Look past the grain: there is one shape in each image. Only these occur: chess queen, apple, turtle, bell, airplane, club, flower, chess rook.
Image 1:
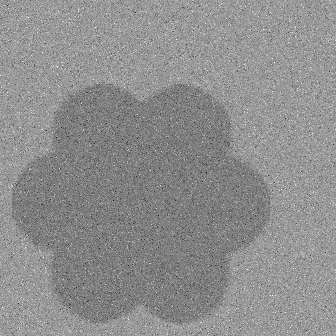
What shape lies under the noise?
flower
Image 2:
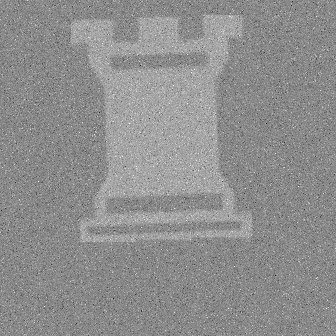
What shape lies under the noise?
chess rook
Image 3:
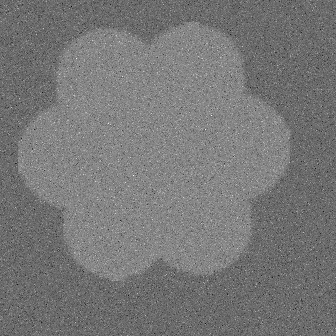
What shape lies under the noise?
flower
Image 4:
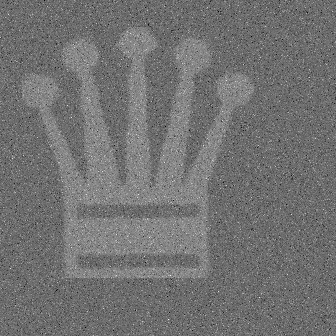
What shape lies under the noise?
chess queen
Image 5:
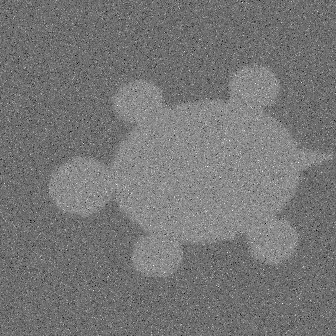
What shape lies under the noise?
turtle
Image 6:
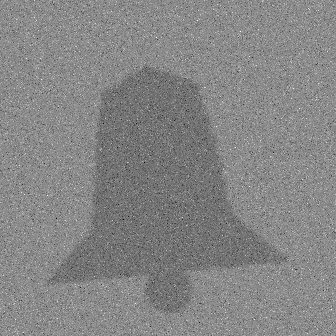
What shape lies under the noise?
bell
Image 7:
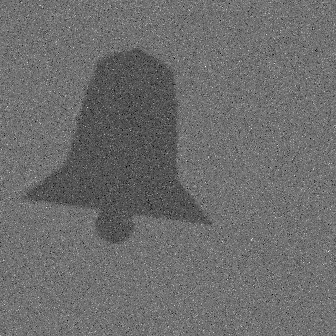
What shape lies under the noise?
bell
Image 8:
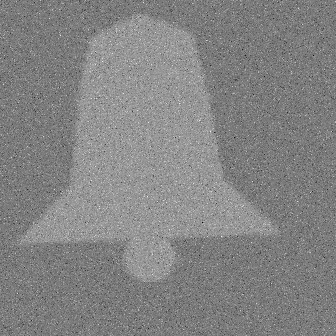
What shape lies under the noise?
bell
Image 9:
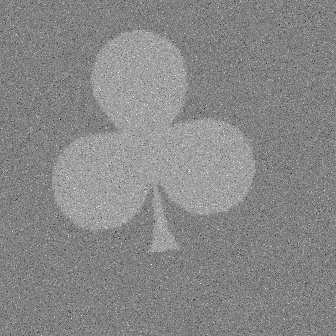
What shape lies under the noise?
club
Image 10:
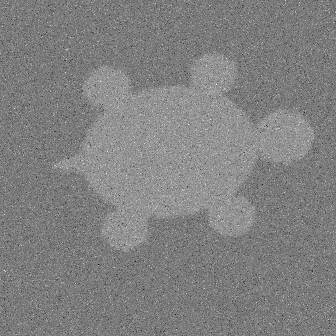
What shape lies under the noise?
turtle
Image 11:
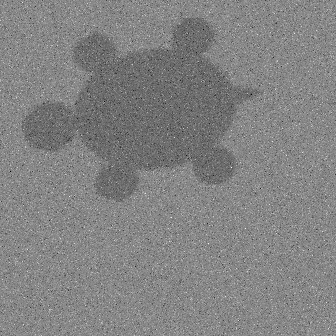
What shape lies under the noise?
turtle
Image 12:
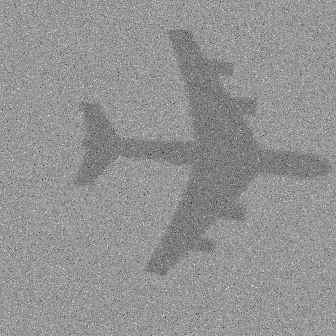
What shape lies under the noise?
airplane
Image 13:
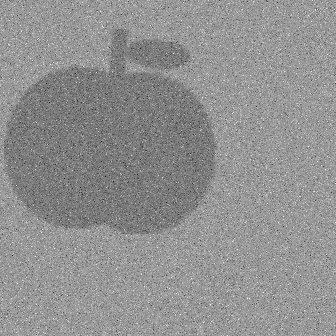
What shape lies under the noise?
apple
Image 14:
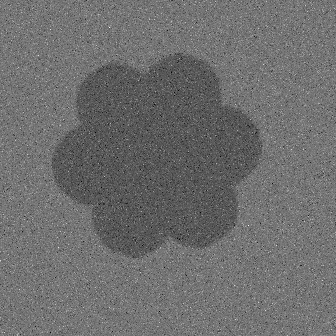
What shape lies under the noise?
flower
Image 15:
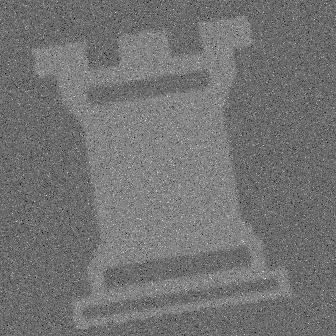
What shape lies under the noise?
chess rook
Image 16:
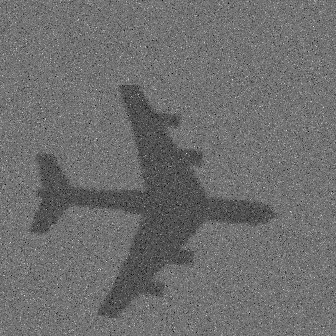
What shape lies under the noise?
airplane
